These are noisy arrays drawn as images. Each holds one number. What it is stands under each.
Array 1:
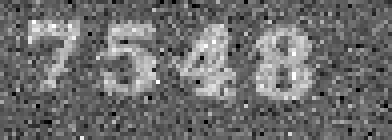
7548
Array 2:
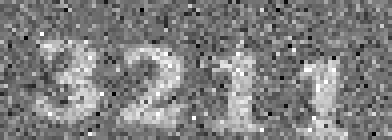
3211
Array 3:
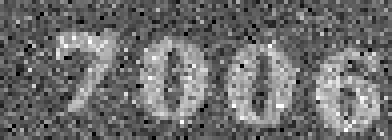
7006
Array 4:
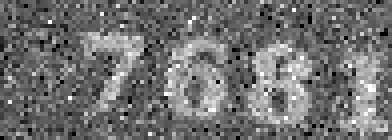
7681
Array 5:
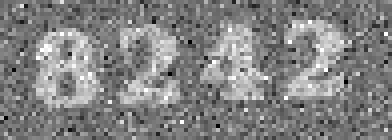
8242
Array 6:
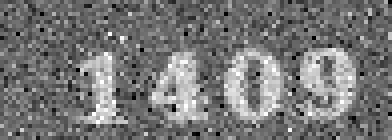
1409
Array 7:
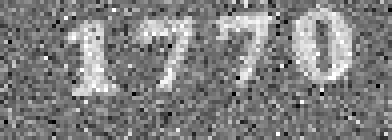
1770
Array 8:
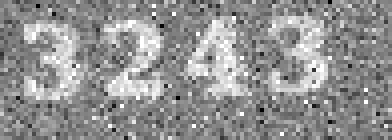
3243
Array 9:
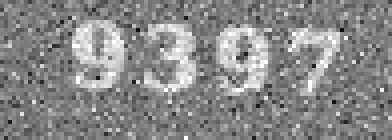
9397
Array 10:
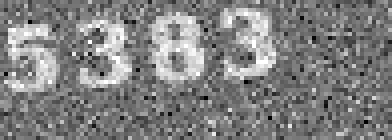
5383
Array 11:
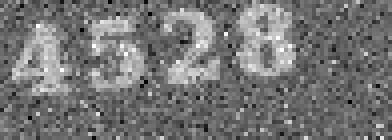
4528
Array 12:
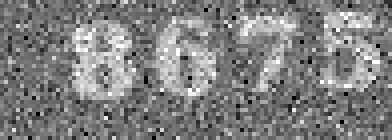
8675
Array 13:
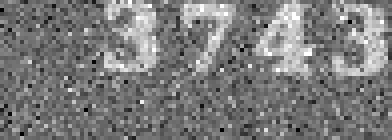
3743
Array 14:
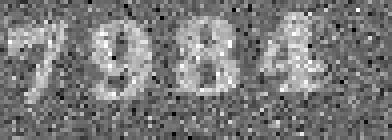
7984
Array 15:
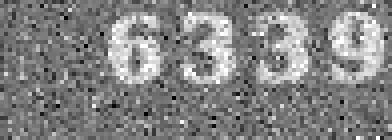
6339
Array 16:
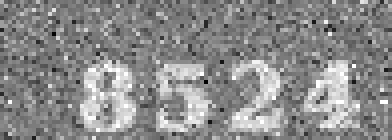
8524
